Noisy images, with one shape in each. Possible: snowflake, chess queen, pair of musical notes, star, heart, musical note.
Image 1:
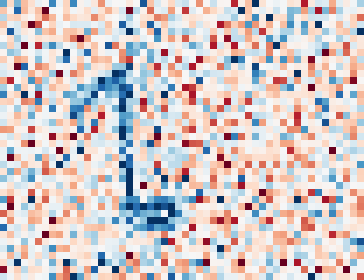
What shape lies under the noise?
musical note
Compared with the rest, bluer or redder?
bluer
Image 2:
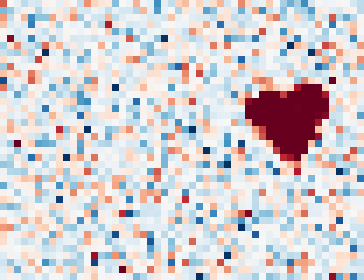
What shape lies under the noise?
heart
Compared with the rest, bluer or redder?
redder
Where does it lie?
middle right
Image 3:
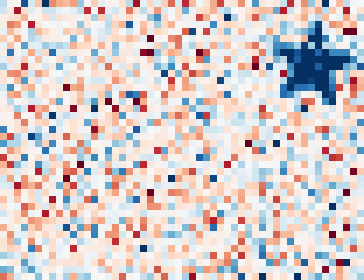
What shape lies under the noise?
star
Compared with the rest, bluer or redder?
bluer
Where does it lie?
top right
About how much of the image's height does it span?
a third
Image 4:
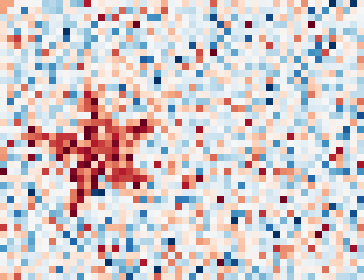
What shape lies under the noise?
star
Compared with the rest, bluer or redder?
redder
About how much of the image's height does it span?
half
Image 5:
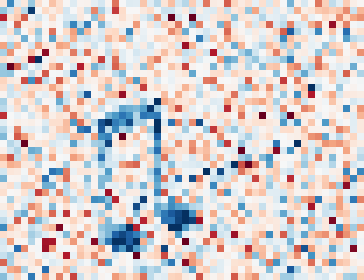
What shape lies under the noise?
pair of musical notes
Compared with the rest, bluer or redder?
bluer
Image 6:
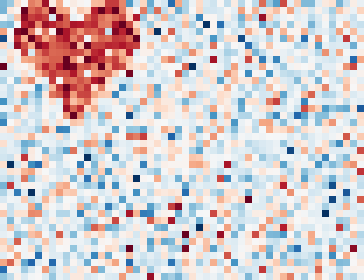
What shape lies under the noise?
heart
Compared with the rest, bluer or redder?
redder
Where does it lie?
top left
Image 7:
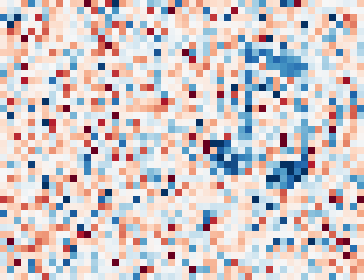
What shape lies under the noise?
pair of musical notes
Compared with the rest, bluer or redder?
bluer
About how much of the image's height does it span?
half
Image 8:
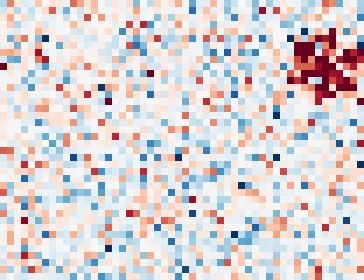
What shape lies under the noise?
snowflake
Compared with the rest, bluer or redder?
redder
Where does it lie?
top right
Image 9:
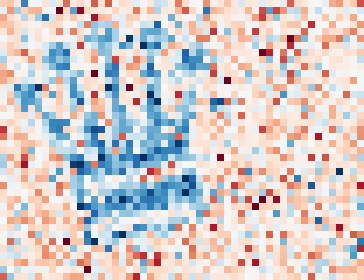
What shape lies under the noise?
chess queen
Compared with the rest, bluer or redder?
bluer
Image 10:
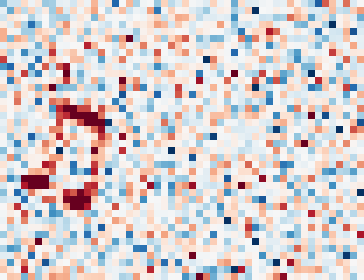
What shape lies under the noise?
pair of musical notes
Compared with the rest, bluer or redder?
redder
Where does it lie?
middle left
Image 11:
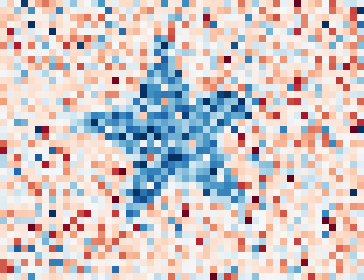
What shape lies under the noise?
star
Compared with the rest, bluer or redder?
bluer
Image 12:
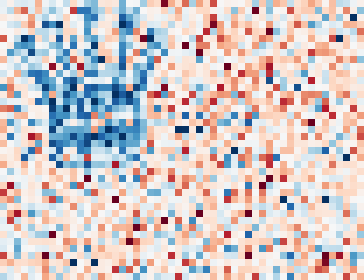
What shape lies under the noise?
chess queen
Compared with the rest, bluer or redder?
bluer
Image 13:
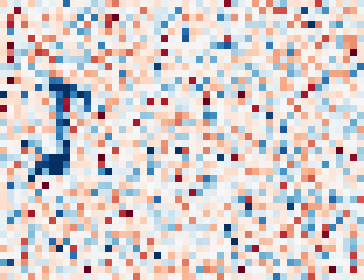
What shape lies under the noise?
musical note
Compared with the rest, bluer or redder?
bluer
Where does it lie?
middle left
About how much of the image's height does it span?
a third
